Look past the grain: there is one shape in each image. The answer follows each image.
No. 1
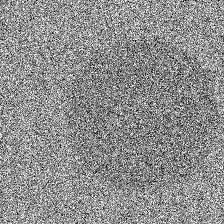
disc
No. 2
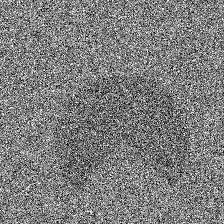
disc with a wedge cut out
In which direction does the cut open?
down
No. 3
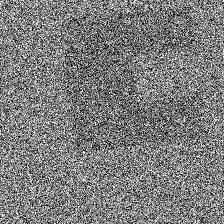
square with a notch
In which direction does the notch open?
right
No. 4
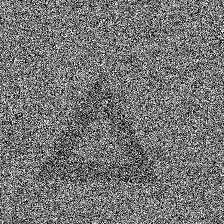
triangle frame
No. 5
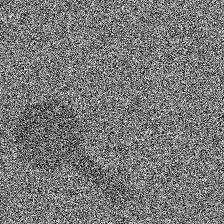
lollipop
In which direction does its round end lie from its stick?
up and left
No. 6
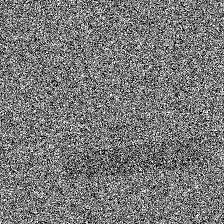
bar
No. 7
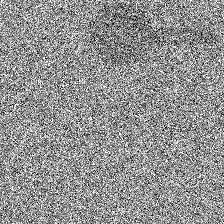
lollipop
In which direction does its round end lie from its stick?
left
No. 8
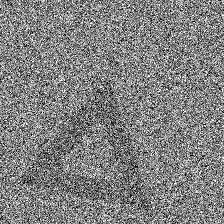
triangle frame
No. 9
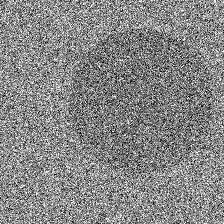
disc
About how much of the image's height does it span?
two thirds
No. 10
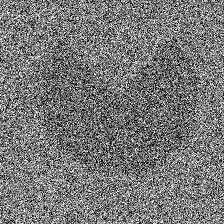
disc with a wedge cut out
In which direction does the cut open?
up
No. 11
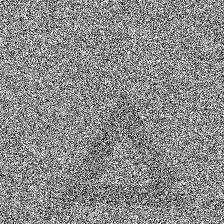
triangle frame
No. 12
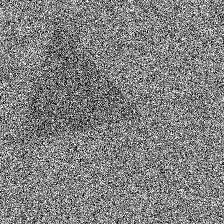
triangle
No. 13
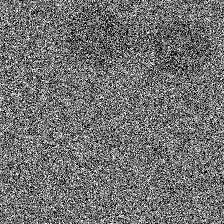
dumbbell
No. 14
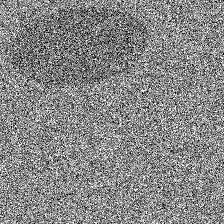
ellipse
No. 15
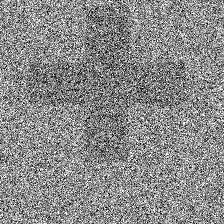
cross
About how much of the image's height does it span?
two thirds
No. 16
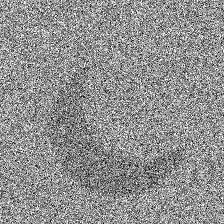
crescent
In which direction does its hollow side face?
up and right
